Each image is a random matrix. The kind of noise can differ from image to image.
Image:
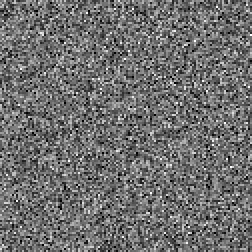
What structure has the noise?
independent entries
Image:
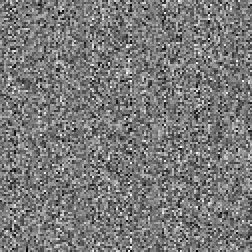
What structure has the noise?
columns of uneven size
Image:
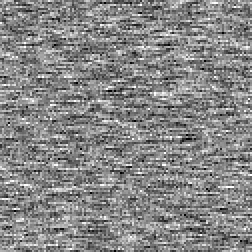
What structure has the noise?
streaked along the rows
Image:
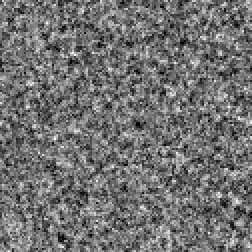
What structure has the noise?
blotchy
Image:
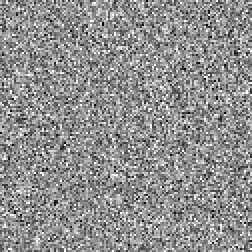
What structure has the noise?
independent entries
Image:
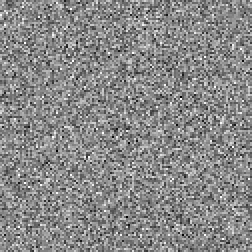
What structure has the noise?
independent entries
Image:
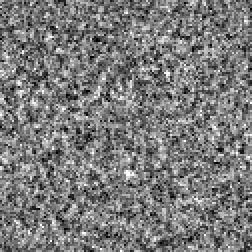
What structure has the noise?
blotchy
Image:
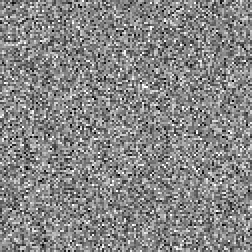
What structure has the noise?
low rank plus noise
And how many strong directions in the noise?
one
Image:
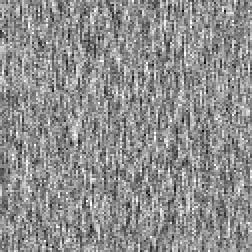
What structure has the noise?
streaked along the columns
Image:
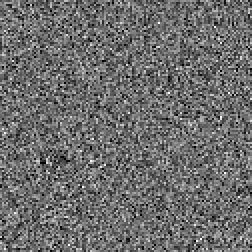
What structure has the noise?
low rank plus noise
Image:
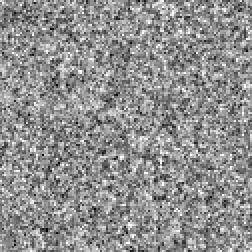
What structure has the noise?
blotchy
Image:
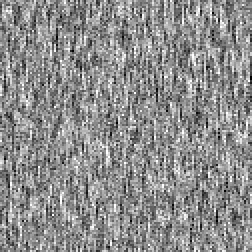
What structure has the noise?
streaked along the columns
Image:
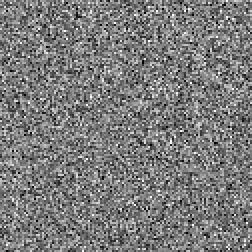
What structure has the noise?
independent entries
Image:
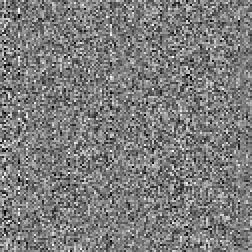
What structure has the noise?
columns of uneven size
